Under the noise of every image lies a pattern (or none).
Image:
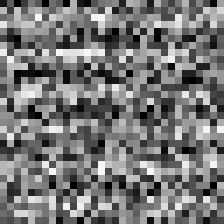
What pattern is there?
horizontal stripes
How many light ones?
6
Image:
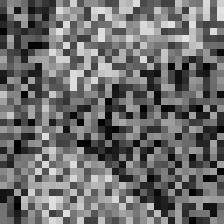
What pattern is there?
spokes from one point
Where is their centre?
middle left
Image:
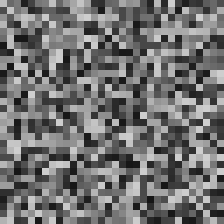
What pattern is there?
only noise
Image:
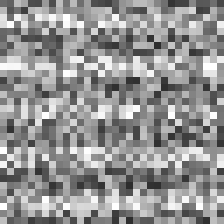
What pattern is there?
horizontal stripes
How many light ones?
5
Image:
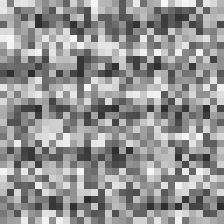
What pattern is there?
horizontal stripes
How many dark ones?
5
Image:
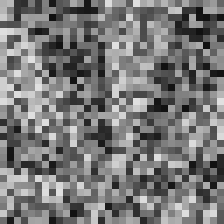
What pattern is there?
spokes from one point
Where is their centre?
bottom middle
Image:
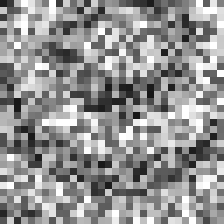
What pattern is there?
rings round one point
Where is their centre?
top middle
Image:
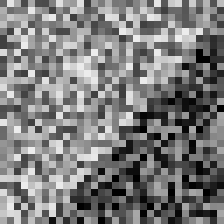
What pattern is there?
a sharp edge
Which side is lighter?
top left
